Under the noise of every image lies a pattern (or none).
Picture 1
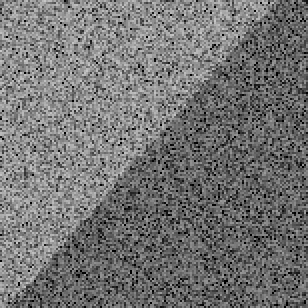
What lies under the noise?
a sharp edge
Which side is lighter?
top left
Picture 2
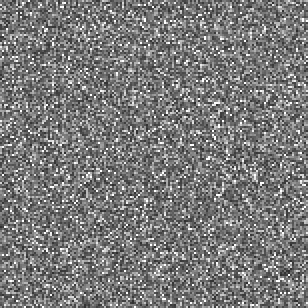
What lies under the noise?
only noise
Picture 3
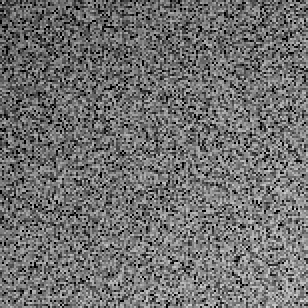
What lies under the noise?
a smooth slope
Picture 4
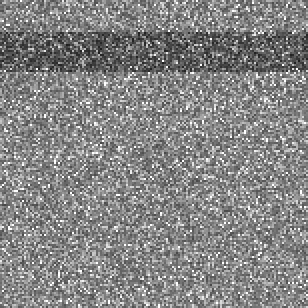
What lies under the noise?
one horizontal stripe
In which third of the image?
top
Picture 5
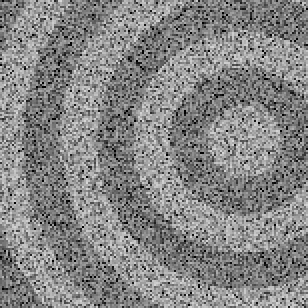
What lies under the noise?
rings round one point
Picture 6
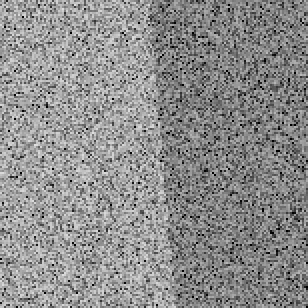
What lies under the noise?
a sharp edge
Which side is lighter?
left
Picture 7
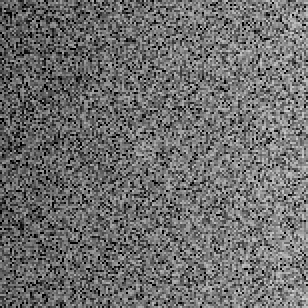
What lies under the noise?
a smooth slope
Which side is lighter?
right
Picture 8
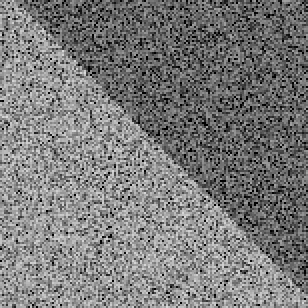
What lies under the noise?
a sharp edge
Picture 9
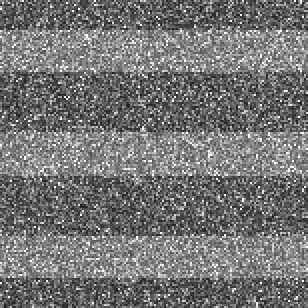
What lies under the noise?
horizontal stripes
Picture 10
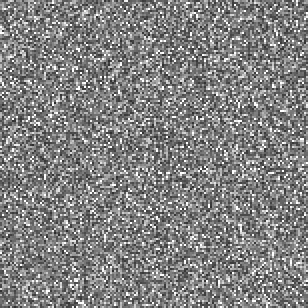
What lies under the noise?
only noise
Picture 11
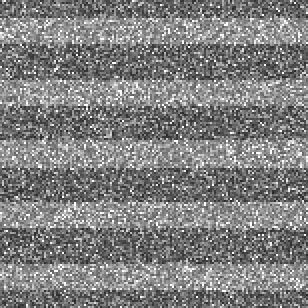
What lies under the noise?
horizontal stripes
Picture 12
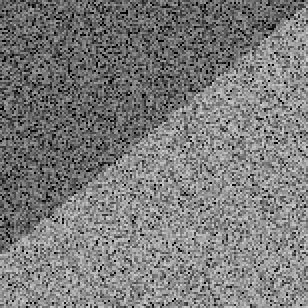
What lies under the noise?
a sharp edge
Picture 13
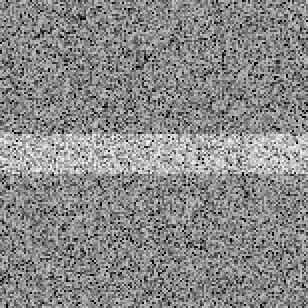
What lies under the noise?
one horizontal stripe
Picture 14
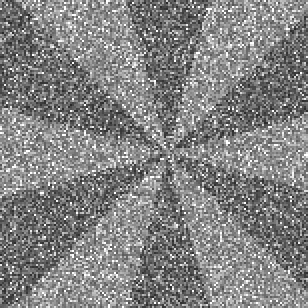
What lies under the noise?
spokes from one point
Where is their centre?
centre
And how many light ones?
6
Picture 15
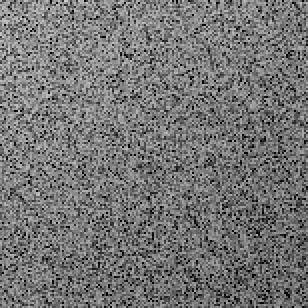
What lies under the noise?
a smooth slope
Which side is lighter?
top left
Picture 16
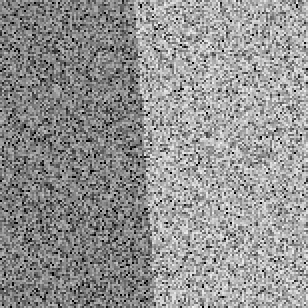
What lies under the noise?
a sharp edge
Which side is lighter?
right
